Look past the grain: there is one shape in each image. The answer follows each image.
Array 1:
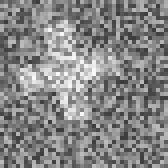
cross
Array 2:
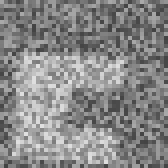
square with a notch
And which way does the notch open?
right
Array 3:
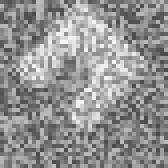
square with a notch
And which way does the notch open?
down and left
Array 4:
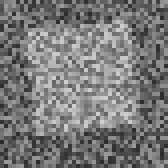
square
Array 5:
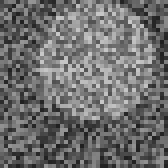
disc
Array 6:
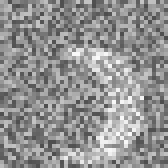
crescent
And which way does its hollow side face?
left
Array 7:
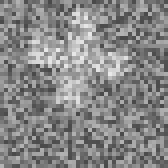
cross
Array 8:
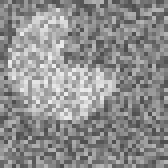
disc with a wedge cut out
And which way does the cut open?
up and right
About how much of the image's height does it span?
two thirds
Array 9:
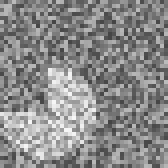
disc with a wedge cut out
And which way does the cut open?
up and left
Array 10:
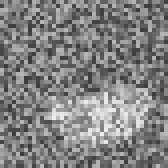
half disc
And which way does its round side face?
down
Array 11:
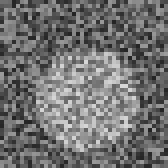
disc
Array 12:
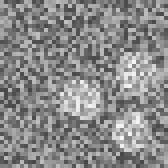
three dots
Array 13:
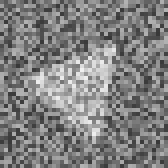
triangle
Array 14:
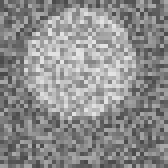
disc
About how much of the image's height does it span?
two thirds
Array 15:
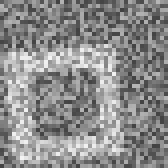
square frame
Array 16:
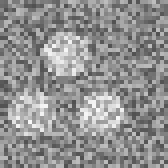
three dots
